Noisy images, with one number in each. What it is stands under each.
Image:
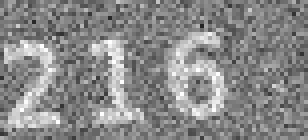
216
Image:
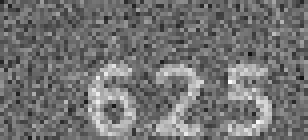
625
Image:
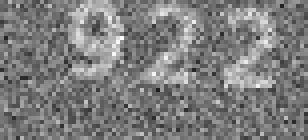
922
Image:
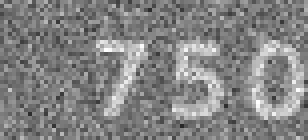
750
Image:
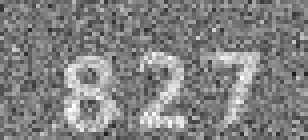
827
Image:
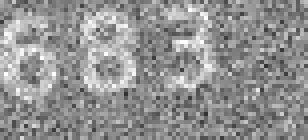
683
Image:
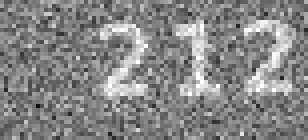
212
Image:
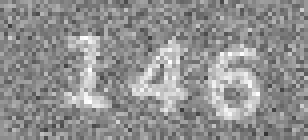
146
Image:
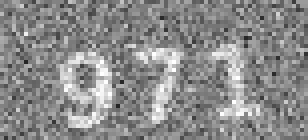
971
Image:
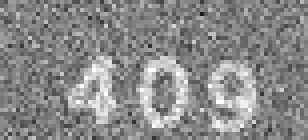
409
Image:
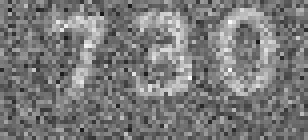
730
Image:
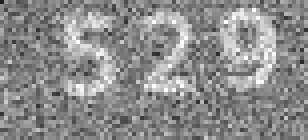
529
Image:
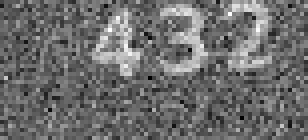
432
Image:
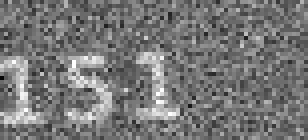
151
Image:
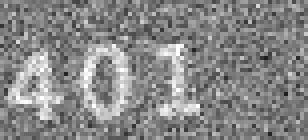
401
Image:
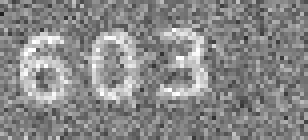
603
